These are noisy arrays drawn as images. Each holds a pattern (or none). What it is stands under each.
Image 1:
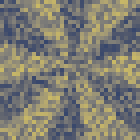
spokes from one point
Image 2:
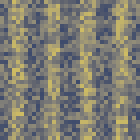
vertical stripes
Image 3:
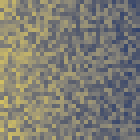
a smooth slope
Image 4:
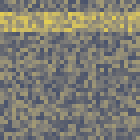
one horizontal stripe
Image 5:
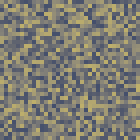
only noise
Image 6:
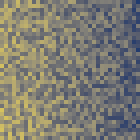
a smooth slope
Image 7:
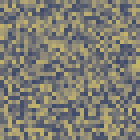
only noise
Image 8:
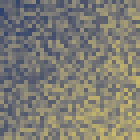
a smooth slope
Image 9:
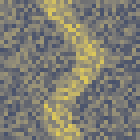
a wavy band
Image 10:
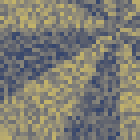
spokes from one point
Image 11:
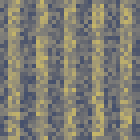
vertical stripes
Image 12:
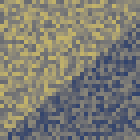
a sharp edge
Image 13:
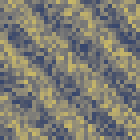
diagonal stripes
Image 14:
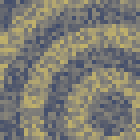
rings round one point
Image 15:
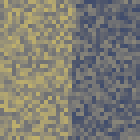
a sharp edge
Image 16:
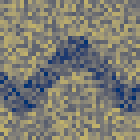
a wavy band
